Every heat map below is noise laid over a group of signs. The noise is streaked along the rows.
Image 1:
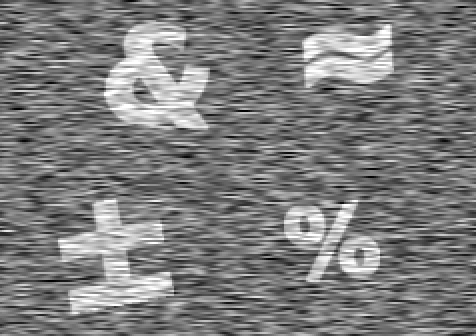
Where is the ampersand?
top left
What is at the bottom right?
percent sign
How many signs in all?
4
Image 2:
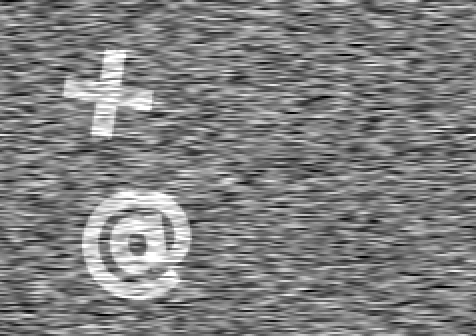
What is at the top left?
plus sign
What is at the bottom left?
at sign
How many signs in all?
2
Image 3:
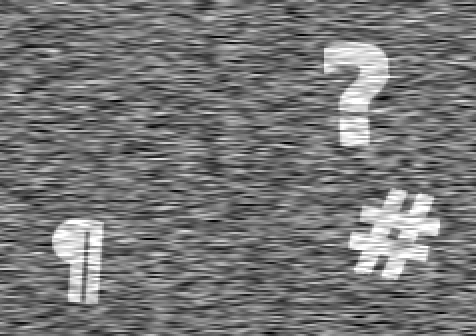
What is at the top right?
question mark
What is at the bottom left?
pilcrow
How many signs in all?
3
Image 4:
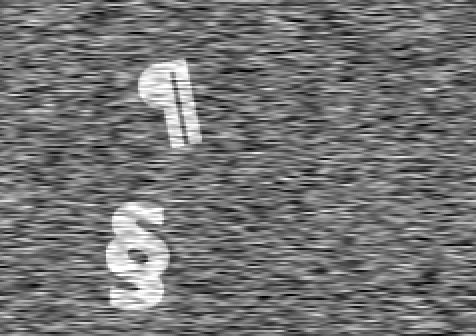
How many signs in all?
2
